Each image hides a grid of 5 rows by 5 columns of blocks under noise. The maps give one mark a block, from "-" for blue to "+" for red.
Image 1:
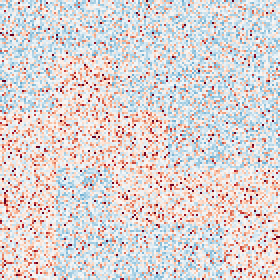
-----
-+---
+++--
+-+++
+---+
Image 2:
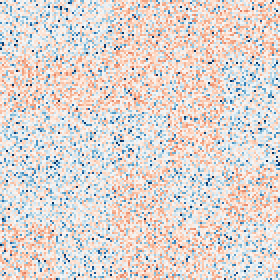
--+++
++++-
---+-
--+-+
+-++-
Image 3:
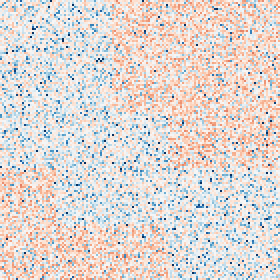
--+++
--+++
---++
+----
+++--
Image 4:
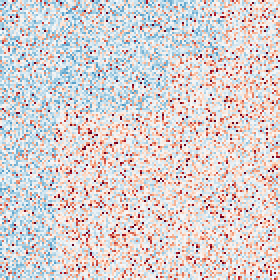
----+
---++
-++++
-++++
-++++
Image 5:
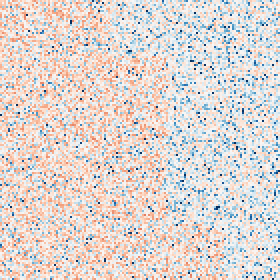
++---
+++--
+++--
+++--
++++-
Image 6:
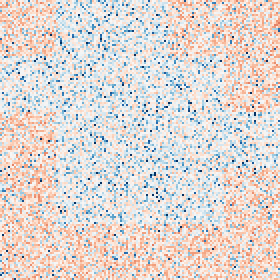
+--++
----+
+----
+---+
+++++
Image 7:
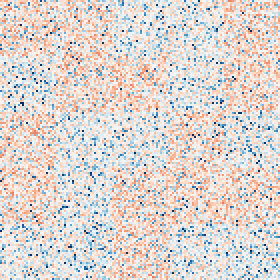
++--+
-++-+
+--+-
+-+++
--+--
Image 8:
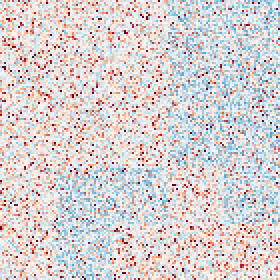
+++--
+++--
+++--
+--+-
+-+++
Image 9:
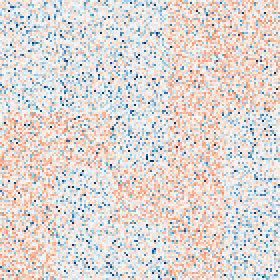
---++
---++
++-+-
+-++-
+--+-
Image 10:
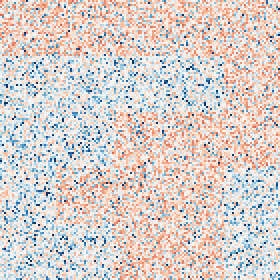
+++++
----+
--+++
-+++-
--++-
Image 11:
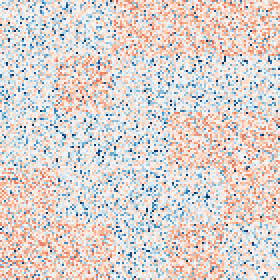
--+++
-+---
---++
+---+
++-+-
